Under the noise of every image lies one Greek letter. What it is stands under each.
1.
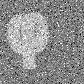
light phi
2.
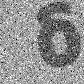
dark delta
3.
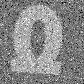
light omega
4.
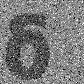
dark delta
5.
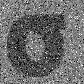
dark sigma
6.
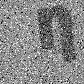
dark eta
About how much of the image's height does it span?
two thirds
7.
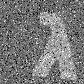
light lambda
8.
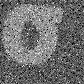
light sigma
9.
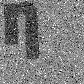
dark eta
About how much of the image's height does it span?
two thirds
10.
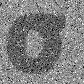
dark sigma
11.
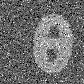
light theta
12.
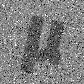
dark mu
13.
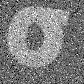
light sigma
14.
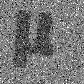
dark mu
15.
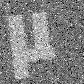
light mu
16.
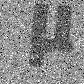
dark mu
